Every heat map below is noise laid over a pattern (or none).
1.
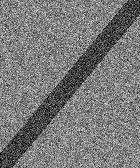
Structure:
a diagonal band
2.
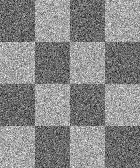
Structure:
a checkerboard
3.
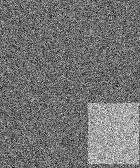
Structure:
one block
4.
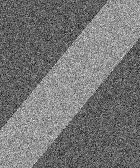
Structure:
a diagonal band
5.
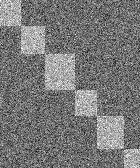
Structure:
blocks along the diagonal
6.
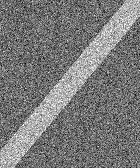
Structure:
a diagonal band
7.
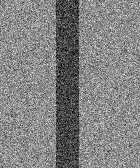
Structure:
one band of columns
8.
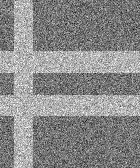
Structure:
bands of rows crossing bands of columns
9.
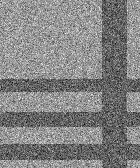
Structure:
bands of rows crossing bands of columns
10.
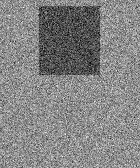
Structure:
one block
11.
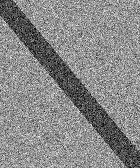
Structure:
a diagonal band
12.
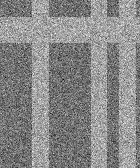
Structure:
bands of rows crossing bands of columns
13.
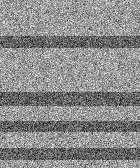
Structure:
bands of rows
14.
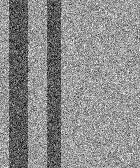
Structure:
bands of columns
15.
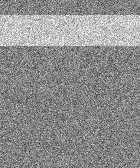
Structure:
one band of rows
